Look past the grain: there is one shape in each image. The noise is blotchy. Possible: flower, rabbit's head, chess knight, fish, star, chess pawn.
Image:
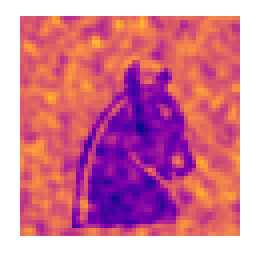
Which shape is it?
chess knight
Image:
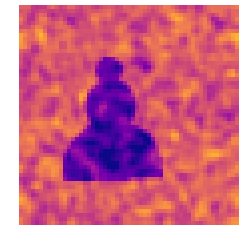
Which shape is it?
chess pawn
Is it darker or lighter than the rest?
darker
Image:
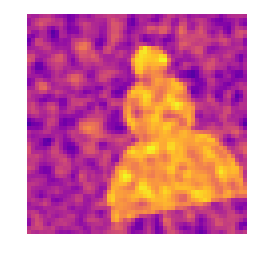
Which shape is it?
chess pawn
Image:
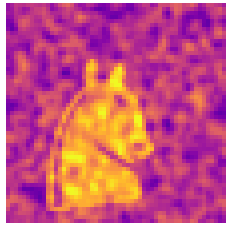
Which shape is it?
chess knight
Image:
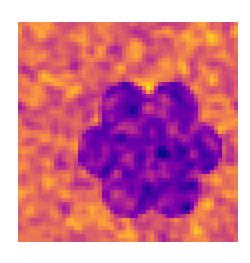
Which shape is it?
flower
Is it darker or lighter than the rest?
darker
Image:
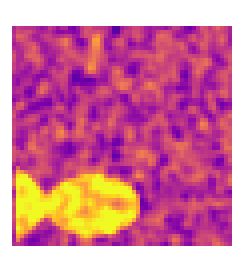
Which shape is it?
fish
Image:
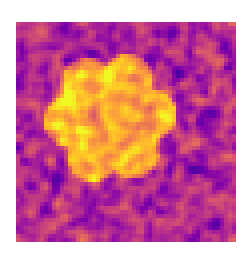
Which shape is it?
flower
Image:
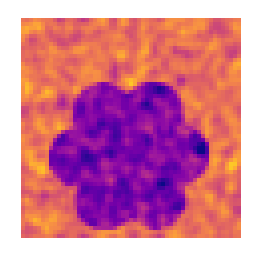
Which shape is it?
flower
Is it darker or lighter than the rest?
darker
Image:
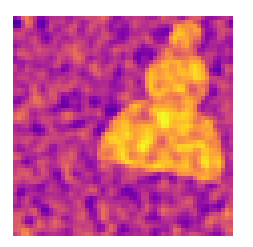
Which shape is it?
chess pawn
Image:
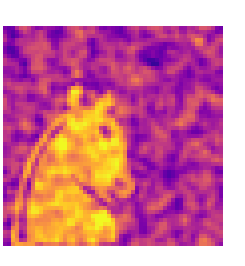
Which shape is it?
chess knight
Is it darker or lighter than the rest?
lighter
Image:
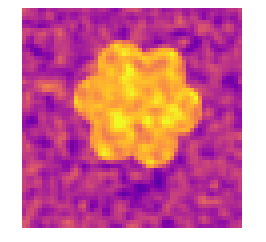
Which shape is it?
flower
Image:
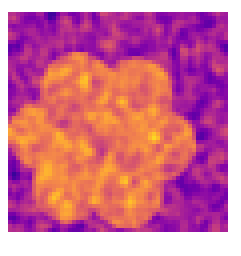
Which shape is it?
flower
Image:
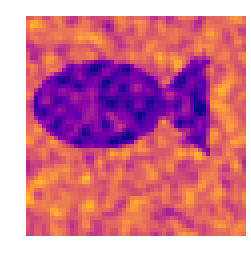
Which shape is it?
fish
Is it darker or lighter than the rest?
darker
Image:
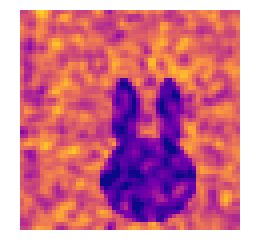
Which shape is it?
rabbit's head
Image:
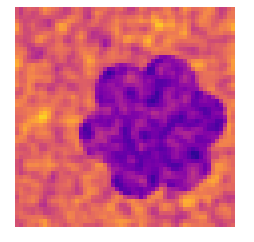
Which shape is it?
flower
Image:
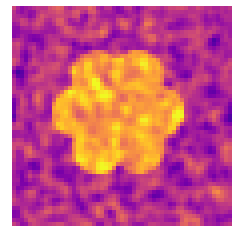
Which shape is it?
flower
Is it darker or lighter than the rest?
lighter
